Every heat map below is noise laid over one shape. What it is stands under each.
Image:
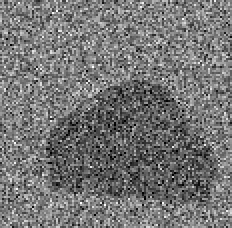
cloud
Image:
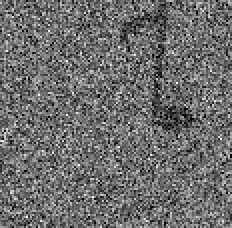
musical note
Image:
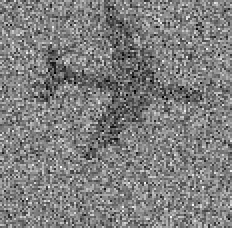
airplane
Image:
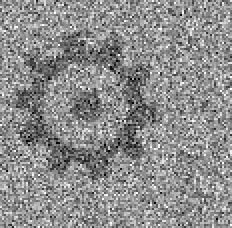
gear
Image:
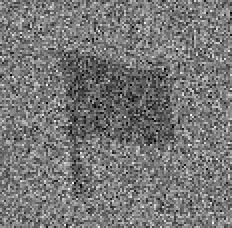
flag
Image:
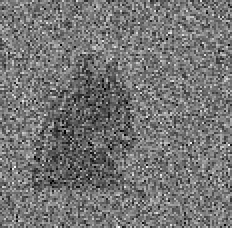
chess knight
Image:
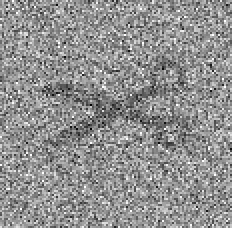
pair of scissors
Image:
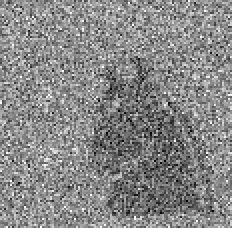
chess knight
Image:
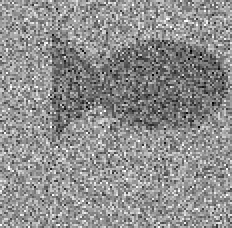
fish
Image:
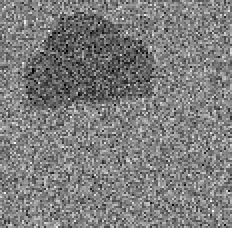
cloud
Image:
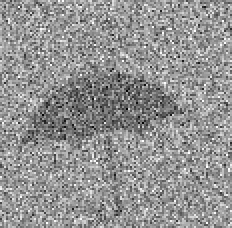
umbrella
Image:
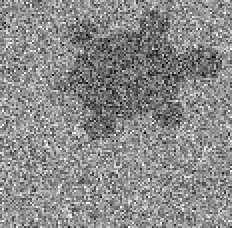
turtle
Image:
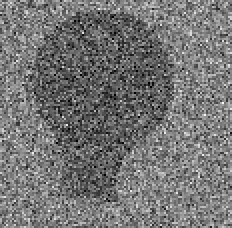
light bulb
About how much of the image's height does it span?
nearly all
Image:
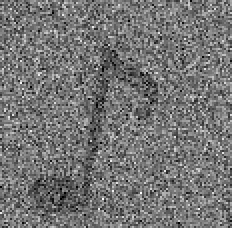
musical note
